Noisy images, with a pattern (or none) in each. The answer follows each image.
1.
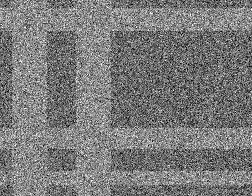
bands of rows crossing bands of columns
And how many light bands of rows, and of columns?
3 and 2
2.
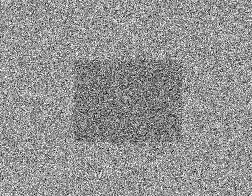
one block
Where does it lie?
centre
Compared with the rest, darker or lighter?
darker
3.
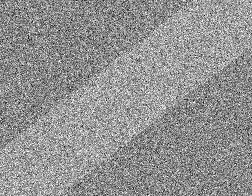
a diagonal band
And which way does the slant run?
bottom left to top right
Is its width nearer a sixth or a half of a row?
a half
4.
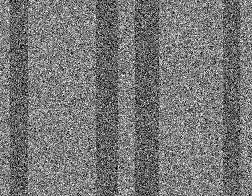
bands of columns
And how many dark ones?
4
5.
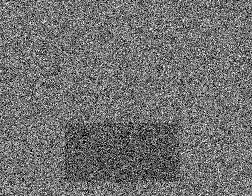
one block
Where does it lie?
bottom middle
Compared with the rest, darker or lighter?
darker
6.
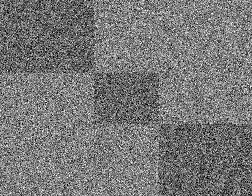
blocks along the diagonal
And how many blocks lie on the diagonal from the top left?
3
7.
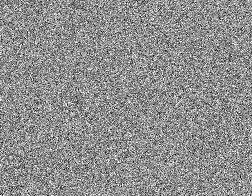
only noise
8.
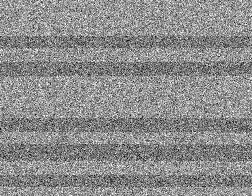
bands of rows
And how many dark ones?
5
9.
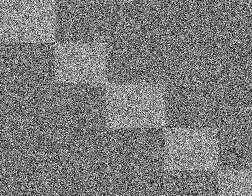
blocks along the diagonal
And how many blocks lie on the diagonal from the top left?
5
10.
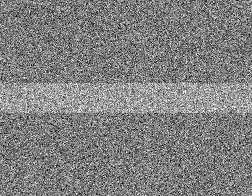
one band of rows
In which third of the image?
middle
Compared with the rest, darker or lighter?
lighter
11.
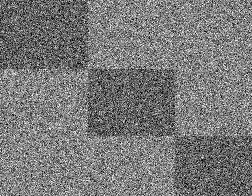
blocks along the diagonal
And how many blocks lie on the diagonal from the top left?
3
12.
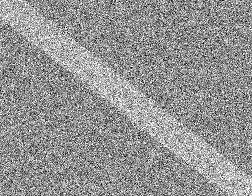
a diagonal band
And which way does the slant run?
top left to bottom right
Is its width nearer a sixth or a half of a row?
a sixth
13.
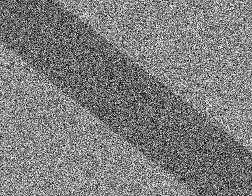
a diagonal band
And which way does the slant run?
top left to bottom right
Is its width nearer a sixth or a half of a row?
a half
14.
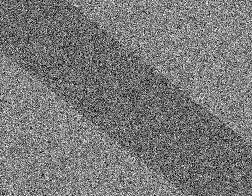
a diagonal band
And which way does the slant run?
top left to bottom right
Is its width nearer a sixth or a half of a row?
a half
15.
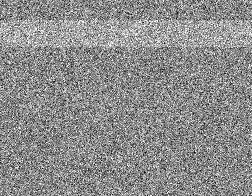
one band of rows
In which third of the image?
top
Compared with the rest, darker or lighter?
lighter
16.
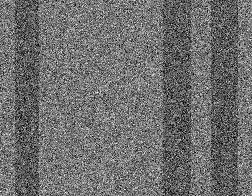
bands of columns
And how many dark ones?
3
